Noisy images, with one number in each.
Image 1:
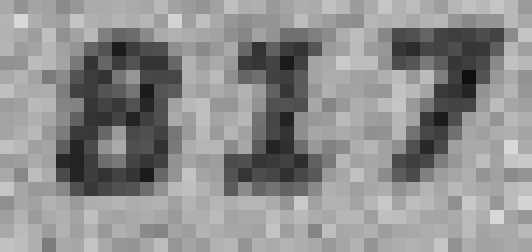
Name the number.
817
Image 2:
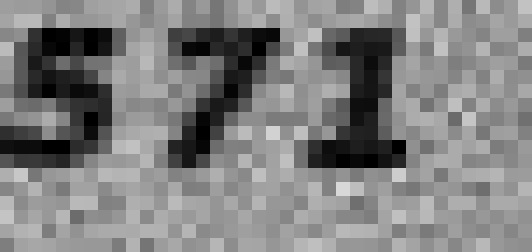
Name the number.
571
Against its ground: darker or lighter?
darker
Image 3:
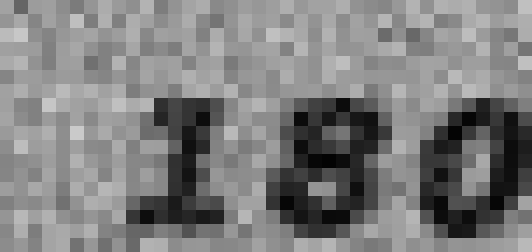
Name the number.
180
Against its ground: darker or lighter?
darker
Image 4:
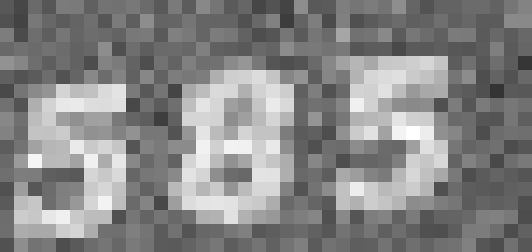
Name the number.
585
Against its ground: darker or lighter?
lighter
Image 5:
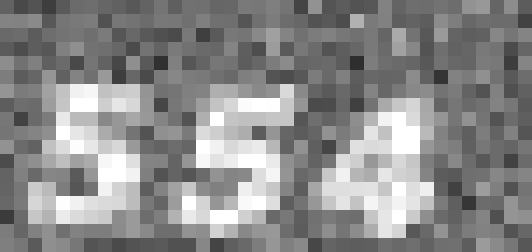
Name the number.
554
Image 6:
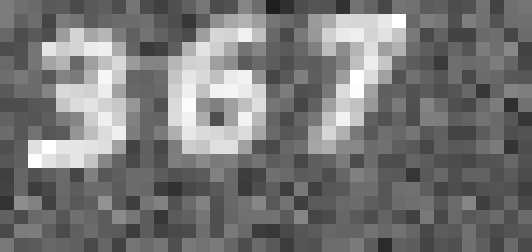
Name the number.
367
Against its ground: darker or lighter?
lighter
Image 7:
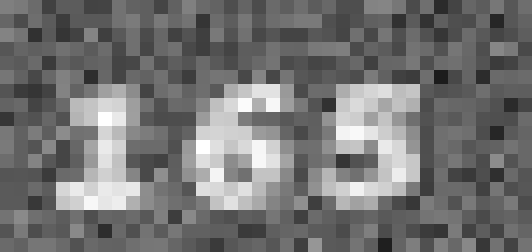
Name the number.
165
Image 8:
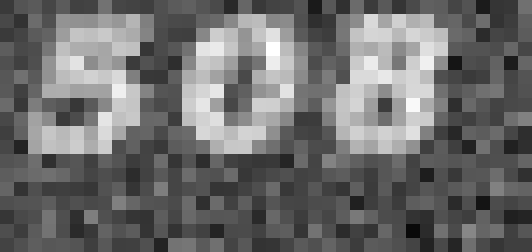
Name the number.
508
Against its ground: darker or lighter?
lighter
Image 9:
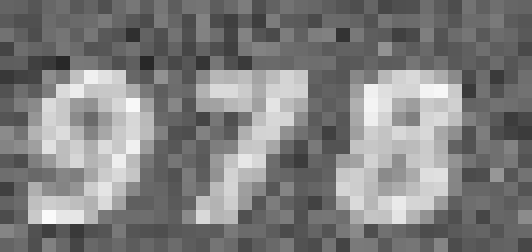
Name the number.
978
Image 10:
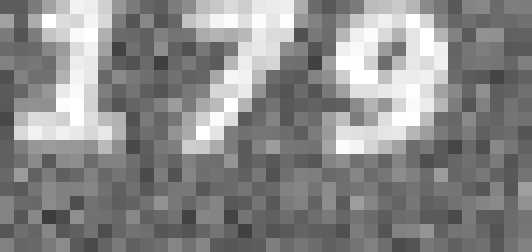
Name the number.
179
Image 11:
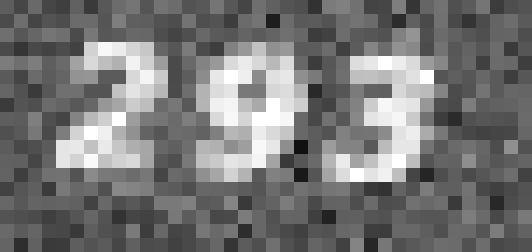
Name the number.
293
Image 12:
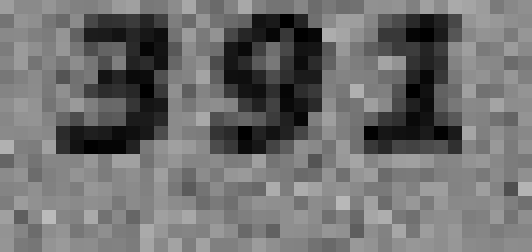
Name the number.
391
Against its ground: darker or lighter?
darker
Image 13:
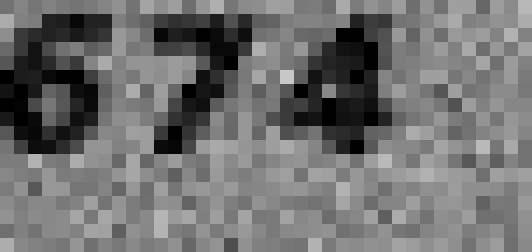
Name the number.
674
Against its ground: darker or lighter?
darker
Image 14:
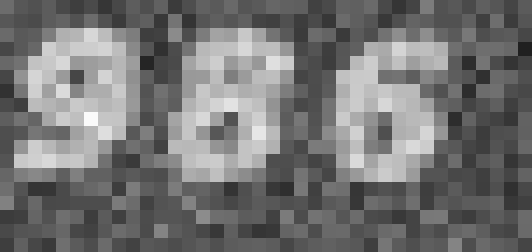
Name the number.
986
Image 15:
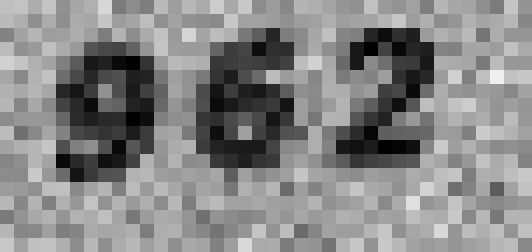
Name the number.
962
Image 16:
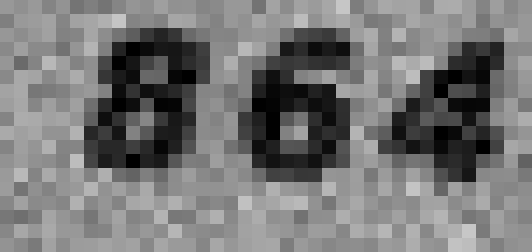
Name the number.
864
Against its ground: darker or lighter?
darker
